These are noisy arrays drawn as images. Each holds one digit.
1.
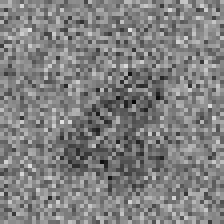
4
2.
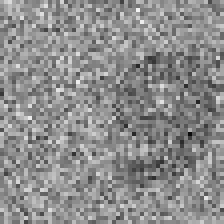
9
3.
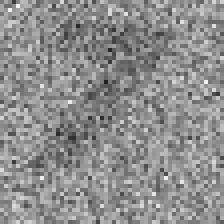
7
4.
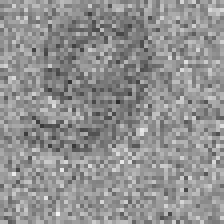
9
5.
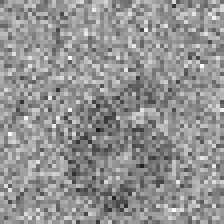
6
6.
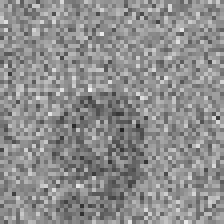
9
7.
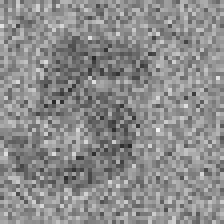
5
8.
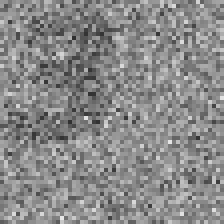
3
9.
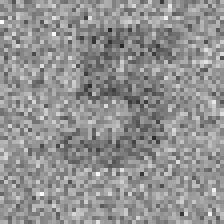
5
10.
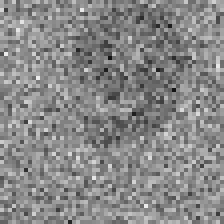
9
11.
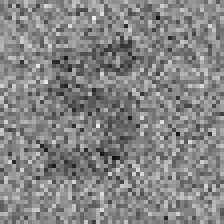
5
